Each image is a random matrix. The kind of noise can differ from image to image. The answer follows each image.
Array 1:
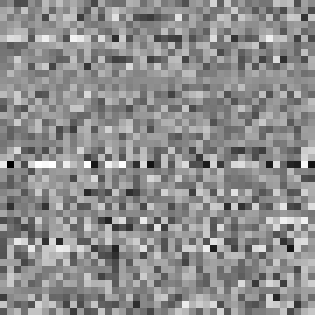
rows of uneven size
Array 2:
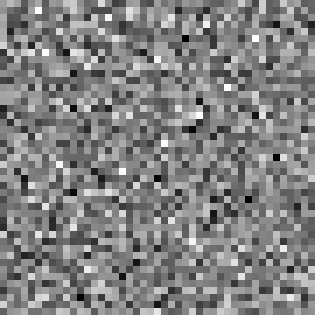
independent entries
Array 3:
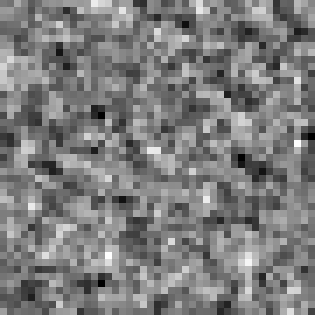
blotchy
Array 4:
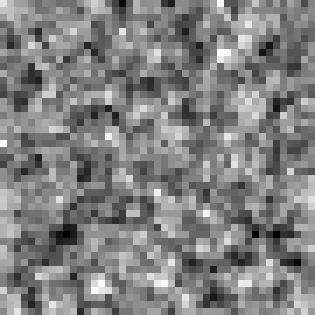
blotchy
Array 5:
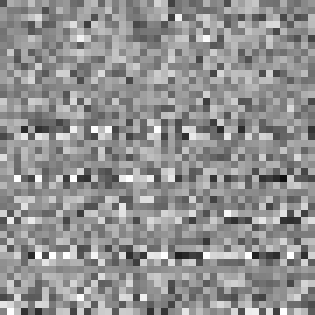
rows of uneven size
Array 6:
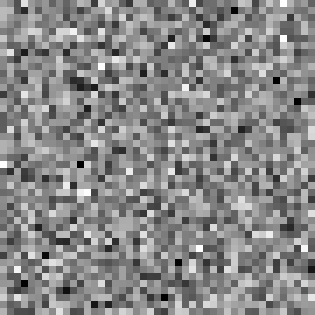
independent entries
